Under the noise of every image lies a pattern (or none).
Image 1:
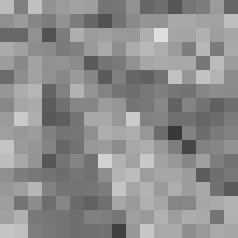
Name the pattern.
spokes from one point
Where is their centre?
top left
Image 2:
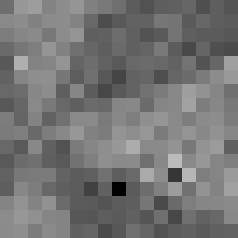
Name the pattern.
spokes from one point
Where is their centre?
middle left
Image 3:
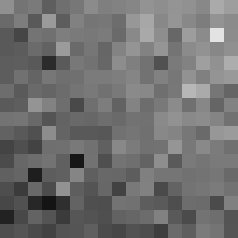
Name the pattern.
a smooth slope
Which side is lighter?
top right
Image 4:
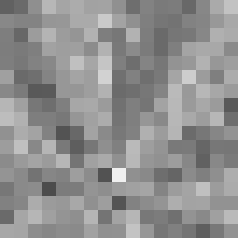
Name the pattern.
spokes from one point
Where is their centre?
bottom middle
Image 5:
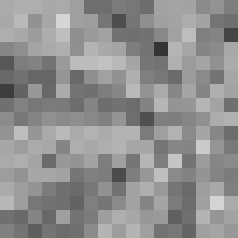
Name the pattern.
spokes from one point
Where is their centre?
middle right
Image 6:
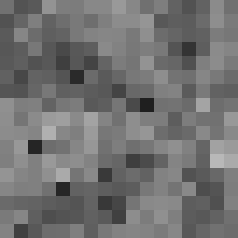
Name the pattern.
spokes from one point
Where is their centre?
middle right
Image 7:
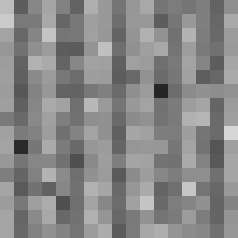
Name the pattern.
vertical stripes
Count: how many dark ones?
5
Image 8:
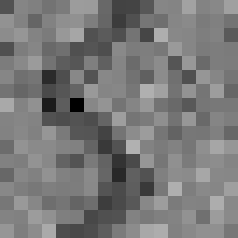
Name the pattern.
a wavy band
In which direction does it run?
top to bottom
